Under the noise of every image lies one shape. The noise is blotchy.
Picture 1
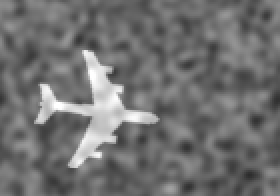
airplane
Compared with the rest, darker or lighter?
lighter
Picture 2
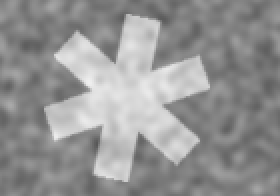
asterisk
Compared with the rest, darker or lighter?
lighter
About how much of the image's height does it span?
nearly all
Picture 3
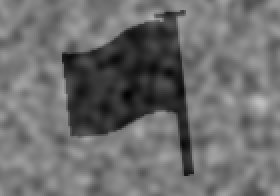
flag
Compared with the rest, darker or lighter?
darker
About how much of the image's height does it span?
nearly all
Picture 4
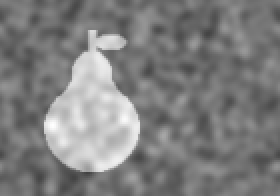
pear
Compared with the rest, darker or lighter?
lighter
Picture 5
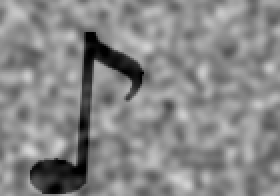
musical note
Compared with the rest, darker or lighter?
darker
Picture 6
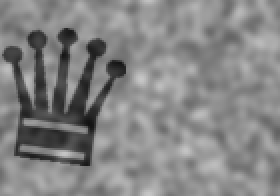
chess queen
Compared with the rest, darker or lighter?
darker
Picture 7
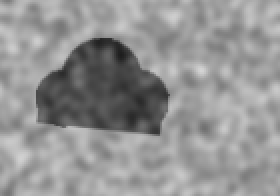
cloud
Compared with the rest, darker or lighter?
darker
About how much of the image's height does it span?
half
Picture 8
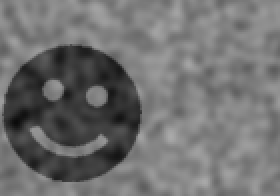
smiling face
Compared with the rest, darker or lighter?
darker
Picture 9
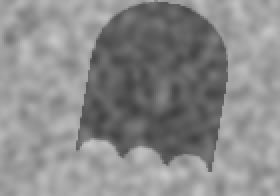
ghost
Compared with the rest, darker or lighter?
darker
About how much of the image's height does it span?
nearly all
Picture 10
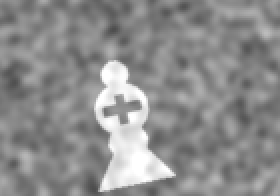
chess bishop
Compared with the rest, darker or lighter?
lighter
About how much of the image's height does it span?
two thirds
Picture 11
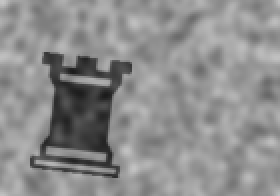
chess rook
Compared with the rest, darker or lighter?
darker
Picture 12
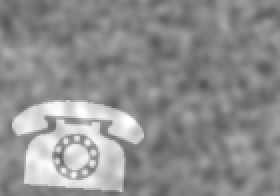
telephone
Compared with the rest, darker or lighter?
lighter
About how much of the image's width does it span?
half
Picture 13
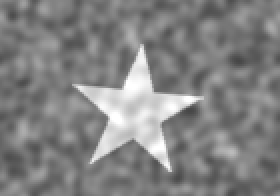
star
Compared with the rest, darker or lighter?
lighter
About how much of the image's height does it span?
two thirds
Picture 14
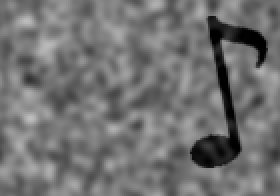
musical note
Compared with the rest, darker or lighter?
darker
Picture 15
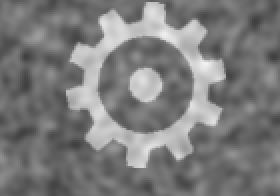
gear
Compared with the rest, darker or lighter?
lighter
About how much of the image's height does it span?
nearly all
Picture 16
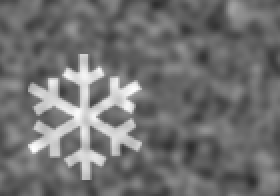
snowflake
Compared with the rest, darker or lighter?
lighter
